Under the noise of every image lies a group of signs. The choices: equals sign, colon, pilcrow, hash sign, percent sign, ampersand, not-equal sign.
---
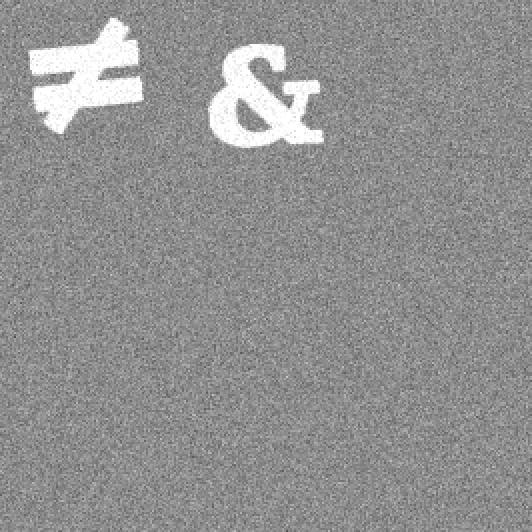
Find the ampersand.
top middle
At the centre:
nothing
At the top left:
not-equal sign
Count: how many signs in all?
2
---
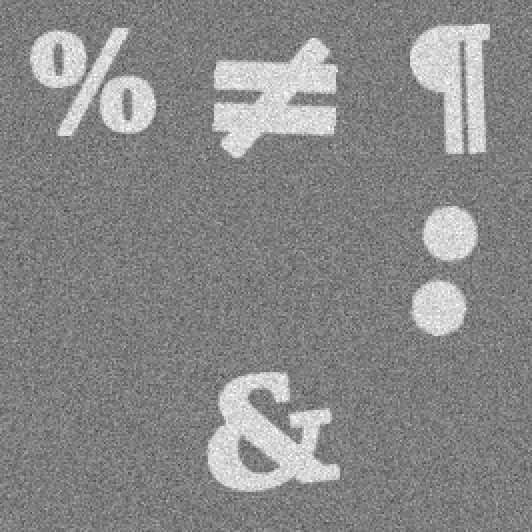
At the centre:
nothing
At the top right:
pilcrow
